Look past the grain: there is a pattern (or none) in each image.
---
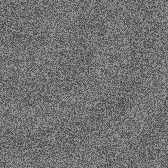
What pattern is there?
rings round one point
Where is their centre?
top left
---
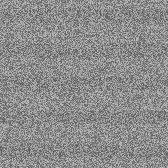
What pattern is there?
horizontal stripes
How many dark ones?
5
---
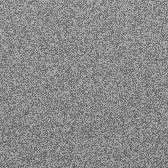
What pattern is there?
a smooth slope
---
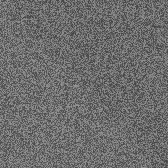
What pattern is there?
a sharp edge
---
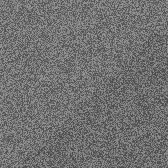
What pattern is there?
a sharp edge
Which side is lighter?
top left
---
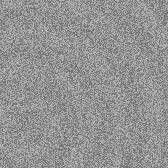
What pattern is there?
rings round one point
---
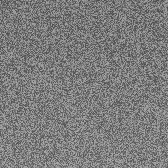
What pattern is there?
a smooth slope
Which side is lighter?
bottom
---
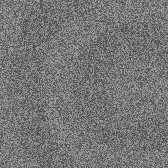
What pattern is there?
rings round one point
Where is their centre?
middle right
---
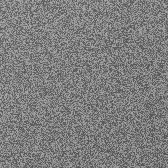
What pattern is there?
a smooth slope
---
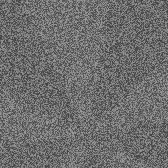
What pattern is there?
spokes from one point
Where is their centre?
bottom middle
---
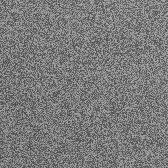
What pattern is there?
a smooth slope
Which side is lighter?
top right
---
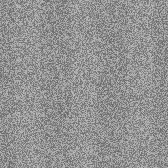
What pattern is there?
vertical stripes
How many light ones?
3
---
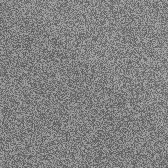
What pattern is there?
a sharp edge
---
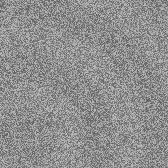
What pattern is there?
rings round one point
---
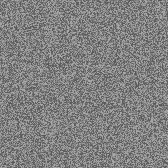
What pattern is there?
only noise
